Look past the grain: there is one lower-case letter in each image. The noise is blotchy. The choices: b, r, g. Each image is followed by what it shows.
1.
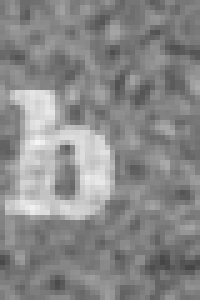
b
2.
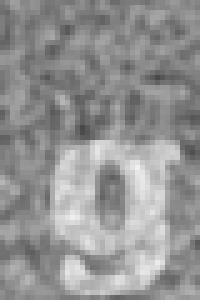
g
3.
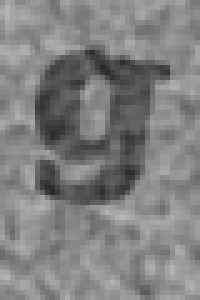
g
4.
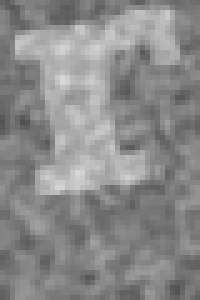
r
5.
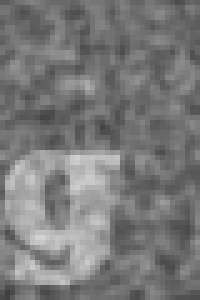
g
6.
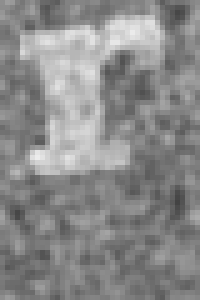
r
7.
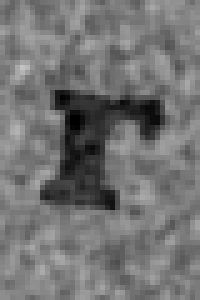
r
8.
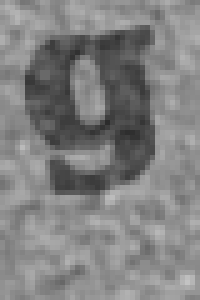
g
